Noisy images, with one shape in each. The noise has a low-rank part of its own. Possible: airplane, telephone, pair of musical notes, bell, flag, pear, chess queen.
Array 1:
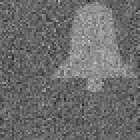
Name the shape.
bell
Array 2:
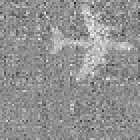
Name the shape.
airplane
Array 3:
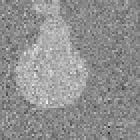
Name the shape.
pear
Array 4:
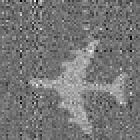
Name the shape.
airplane
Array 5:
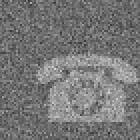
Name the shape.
telephone
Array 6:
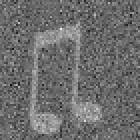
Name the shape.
pair of musical notes
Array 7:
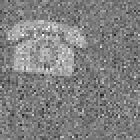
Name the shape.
telephone
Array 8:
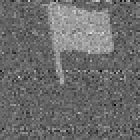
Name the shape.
flag
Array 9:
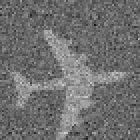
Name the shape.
airplane
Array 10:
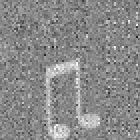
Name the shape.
pair of musical notes
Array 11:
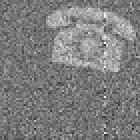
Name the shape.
telephone
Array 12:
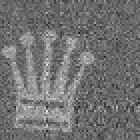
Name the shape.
chess queen
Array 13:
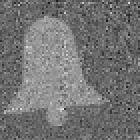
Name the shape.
bell
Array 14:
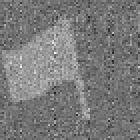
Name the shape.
flag
